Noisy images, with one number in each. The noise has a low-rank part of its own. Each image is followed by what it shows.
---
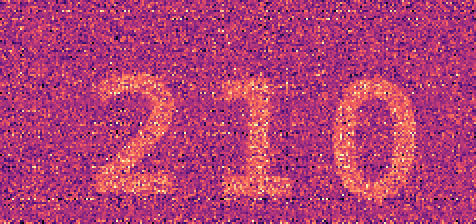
210
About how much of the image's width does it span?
two thirds
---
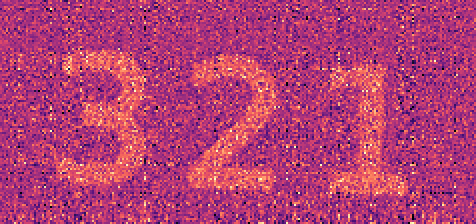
321
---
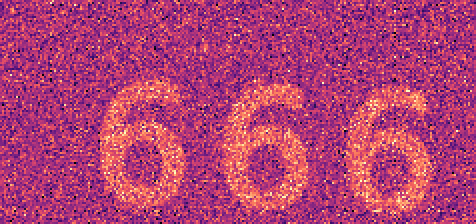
666
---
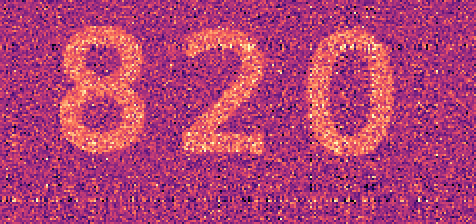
820
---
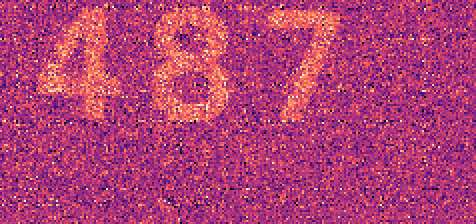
487
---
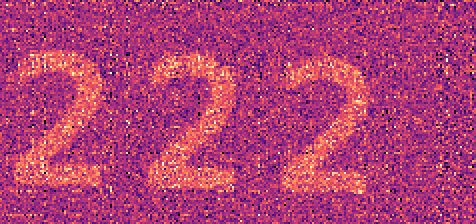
222
